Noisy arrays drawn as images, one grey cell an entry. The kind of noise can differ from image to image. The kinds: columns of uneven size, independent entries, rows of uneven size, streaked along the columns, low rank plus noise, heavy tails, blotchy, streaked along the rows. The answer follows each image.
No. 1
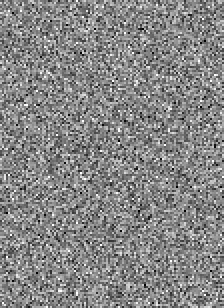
independent entries
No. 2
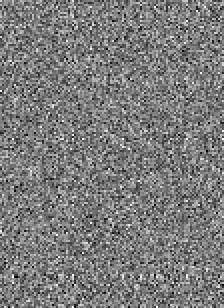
low rank plus noise
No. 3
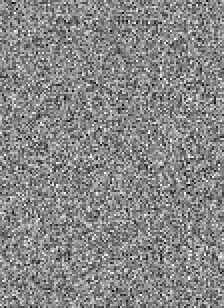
low rank plus noise
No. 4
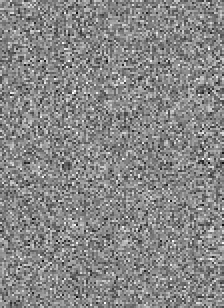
low rank plus noise
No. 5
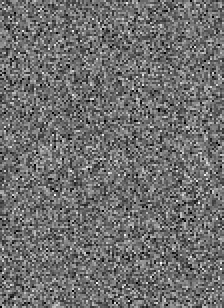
independent entries
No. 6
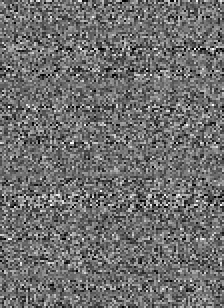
rows of uneven size
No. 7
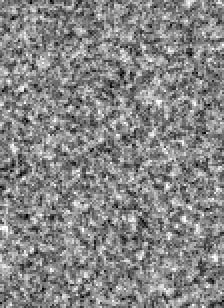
blotchy
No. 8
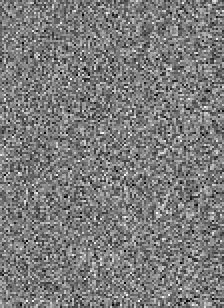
low rank plus noise
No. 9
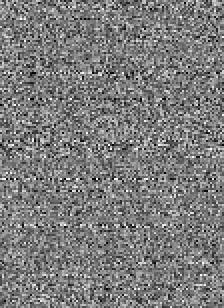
rows of uneven size
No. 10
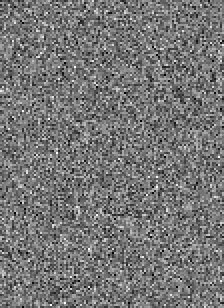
independent entries
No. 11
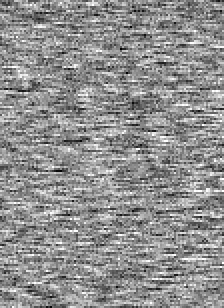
streaked along the rows
